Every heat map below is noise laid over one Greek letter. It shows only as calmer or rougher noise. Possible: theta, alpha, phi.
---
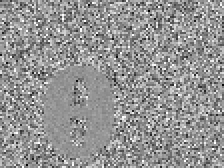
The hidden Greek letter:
theta
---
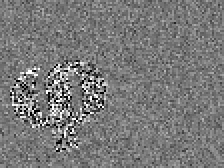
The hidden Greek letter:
phi
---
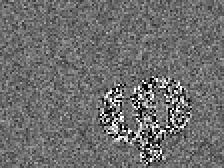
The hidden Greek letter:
phi
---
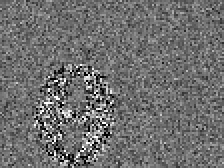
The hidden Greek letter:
theta
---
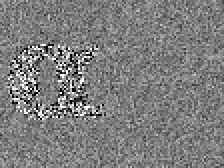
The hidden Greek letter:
alpha
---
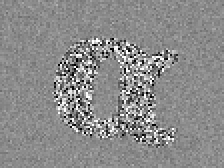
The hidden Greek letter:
alpha
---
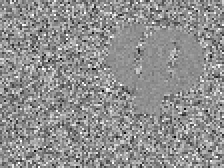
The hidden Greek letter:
phi
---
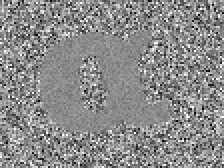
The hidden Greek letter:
alpha
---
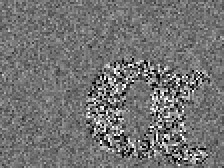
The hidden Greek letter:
alpha
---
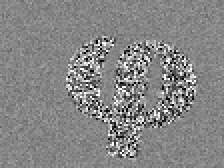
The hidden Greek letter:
phi
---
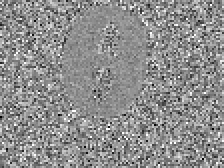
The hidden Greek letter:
theta
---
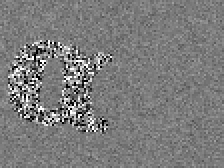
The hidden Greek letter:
alpha
